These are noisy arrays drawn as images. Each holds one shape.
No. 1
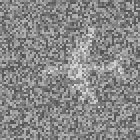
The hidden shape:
airplane
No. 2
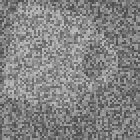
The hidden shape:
cup
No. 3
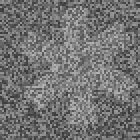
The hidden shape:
asterisk
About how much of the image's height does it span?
nearly all
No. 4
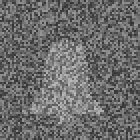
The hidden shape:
bell
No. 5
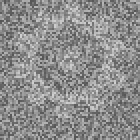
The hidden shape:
gear
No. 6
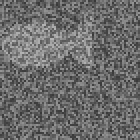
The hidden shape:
fish
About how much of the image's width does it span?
two thirds
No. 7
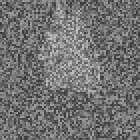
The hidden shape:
chess knight
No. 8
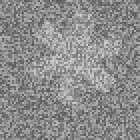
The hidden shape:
asterisk
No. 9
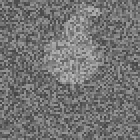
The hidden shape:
pear
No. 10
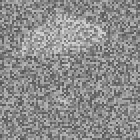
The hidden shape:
umbrella
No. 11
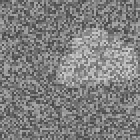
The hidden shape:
cloud
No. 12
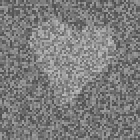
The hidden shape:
heart
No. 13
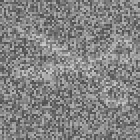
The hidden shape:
pair of scissors
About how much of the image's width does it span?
nearly all
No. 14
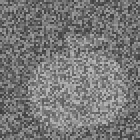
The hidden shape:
apple
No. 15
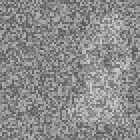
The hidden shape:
chess bishop
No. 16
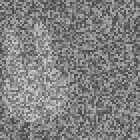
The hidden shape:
rabbit's head
